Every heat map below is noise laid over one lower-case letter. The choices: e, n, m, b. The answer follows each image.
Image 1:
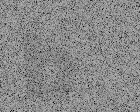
b
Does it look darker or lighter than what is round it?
darker
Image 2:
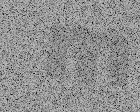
m
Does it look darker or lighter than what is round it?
darker
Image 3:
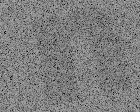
n
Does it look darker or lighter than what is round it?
darker
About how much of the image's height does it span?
nearly all
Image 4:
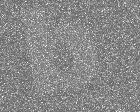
b
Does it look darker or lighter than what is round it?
lighter
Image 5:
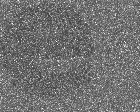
e
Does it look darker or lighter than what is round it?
darker
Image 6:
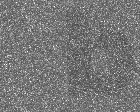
b
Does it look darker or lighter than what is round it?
darker
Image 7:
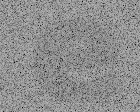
e
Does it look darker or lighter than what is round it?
darker
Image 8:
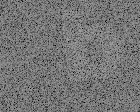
b
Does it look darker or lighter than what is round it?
lighter
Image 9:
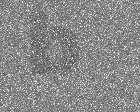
b
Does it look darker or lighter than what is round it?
darker
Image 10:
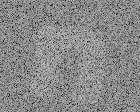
n
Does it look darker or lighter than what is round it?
lighter
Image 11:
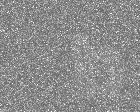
b
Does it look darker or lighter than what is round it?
lighter
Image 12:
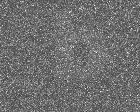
b
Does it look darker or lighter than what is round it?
lighter
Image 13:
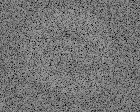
e
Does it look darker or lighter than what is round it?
lighter
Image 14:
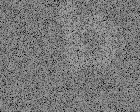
b
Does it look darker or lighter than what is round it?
lighter
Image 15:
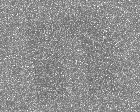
n
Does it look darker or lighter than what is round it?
darker
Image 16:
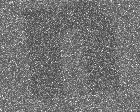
n
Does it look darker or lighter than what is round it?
darker
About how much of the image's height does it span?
nearly all
